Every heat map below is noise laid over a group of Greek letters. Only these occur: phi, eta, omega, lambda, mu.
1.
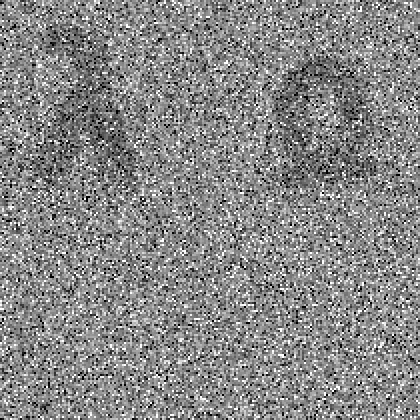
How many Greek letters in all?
2
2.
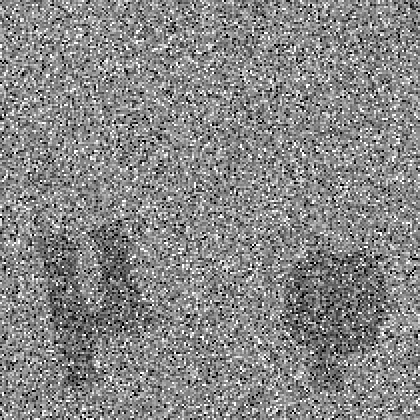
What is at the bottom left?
mu
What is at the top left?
nothing
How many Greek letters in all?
2
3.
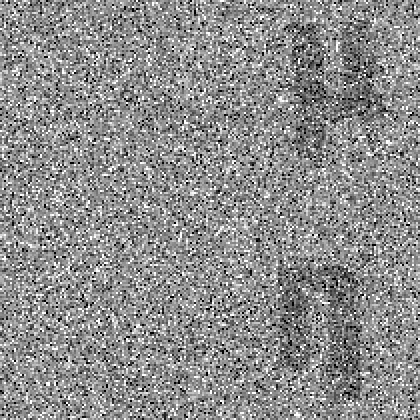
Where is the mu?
top right
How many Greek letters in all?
2
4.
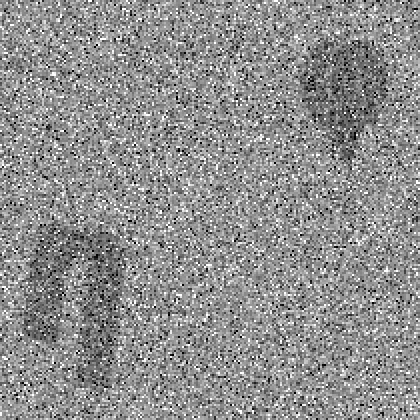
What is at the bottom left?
eta
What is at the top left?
nothing
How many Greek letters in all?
2
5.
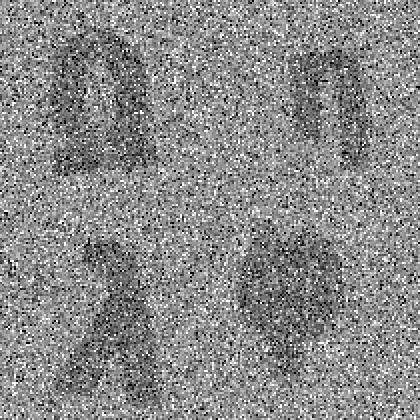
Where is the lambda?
bottom left
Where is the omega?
top left
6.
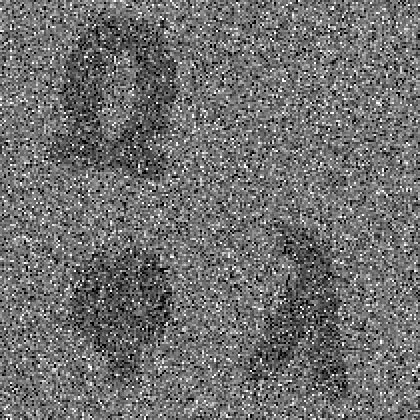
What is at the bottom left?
phi
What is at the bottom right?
lambda
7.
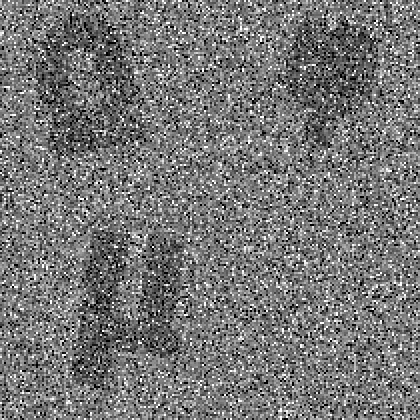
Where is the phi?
top right
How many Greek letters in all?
3
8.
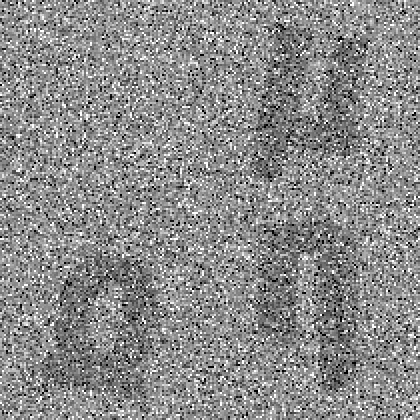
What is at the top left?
nothing
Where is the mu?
top right
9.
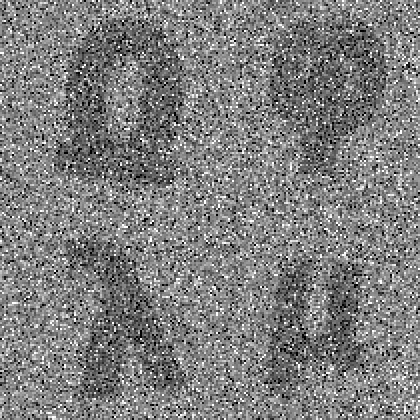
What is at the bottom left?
lambda
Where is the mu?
bottom right
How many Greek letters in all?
4
